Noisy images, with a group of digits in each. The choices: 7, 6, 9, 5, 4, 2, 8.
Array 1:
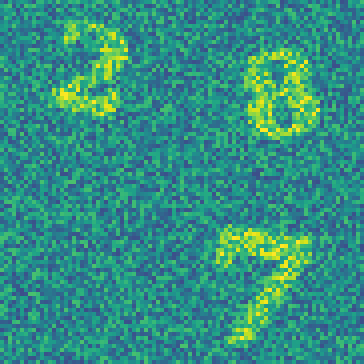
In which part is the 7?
bottom right
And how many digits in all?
3
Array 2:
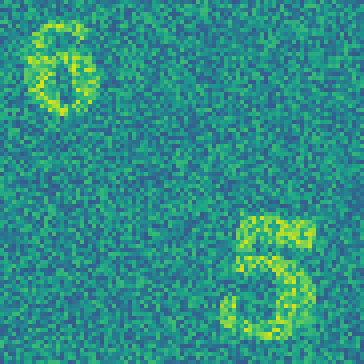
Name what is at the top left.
6
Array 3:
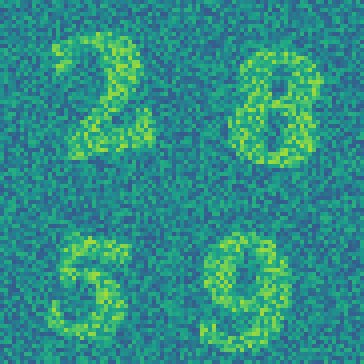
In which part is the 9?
bottom right
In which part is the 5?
bottom left
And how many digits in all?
4
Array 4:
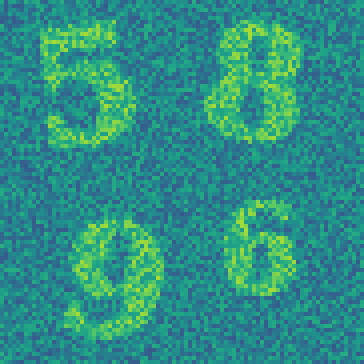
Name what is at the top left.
5
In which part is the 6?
bottom right
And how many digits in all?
4
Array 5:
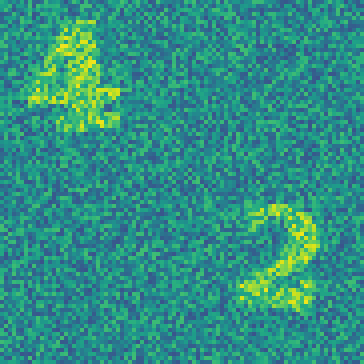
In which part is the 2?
bottom right
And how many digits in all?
2
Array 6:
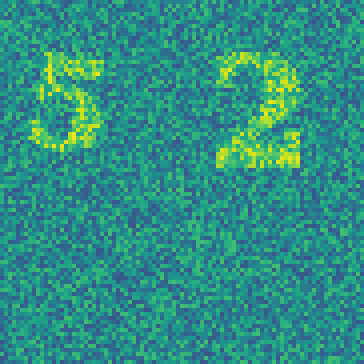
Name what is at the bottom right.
nothing
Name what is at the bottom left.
nothing
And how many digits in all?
2
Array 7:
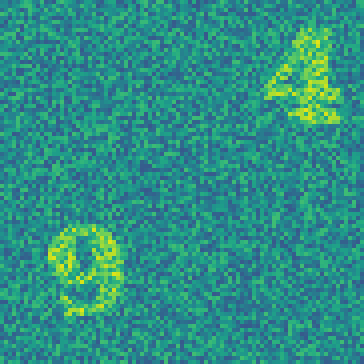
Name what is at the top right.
4
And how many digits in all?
2
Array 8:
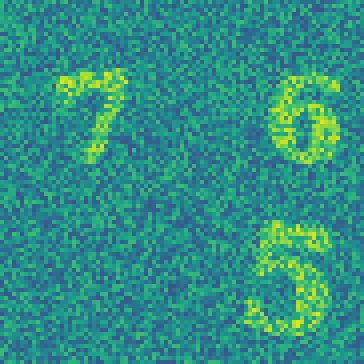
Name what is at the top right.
6
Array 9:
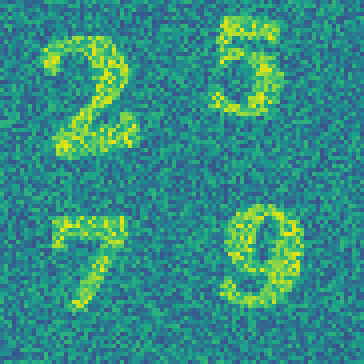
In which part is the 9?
bottom right
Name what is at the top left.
2
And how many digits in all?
4
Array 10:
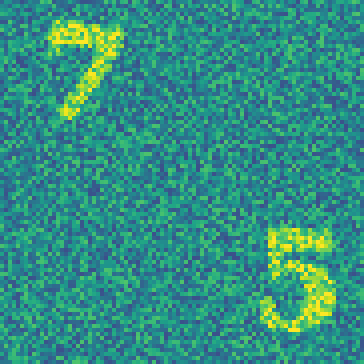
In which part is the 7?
top left
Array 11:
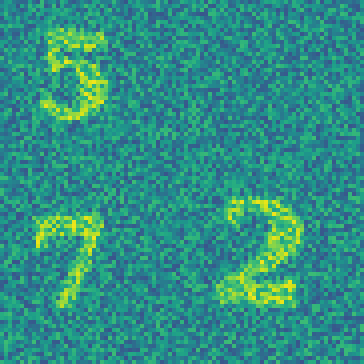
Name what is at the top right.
nothing
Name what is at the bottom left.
7
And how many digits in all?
3
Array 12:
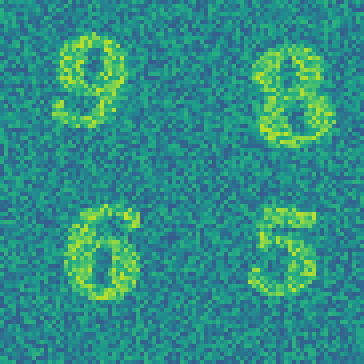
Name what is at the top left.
9
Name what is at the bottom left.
6
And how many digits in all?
4
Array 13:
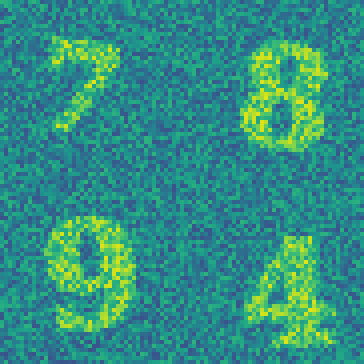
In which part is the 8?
top right
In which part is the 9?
bottom left
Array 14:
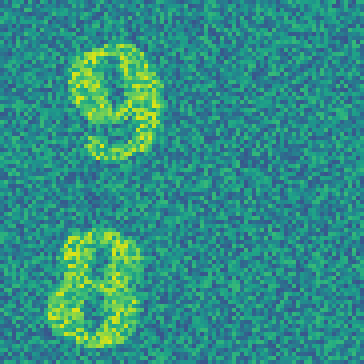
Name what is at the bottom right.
nothing
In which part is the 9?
top left
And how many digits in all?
2
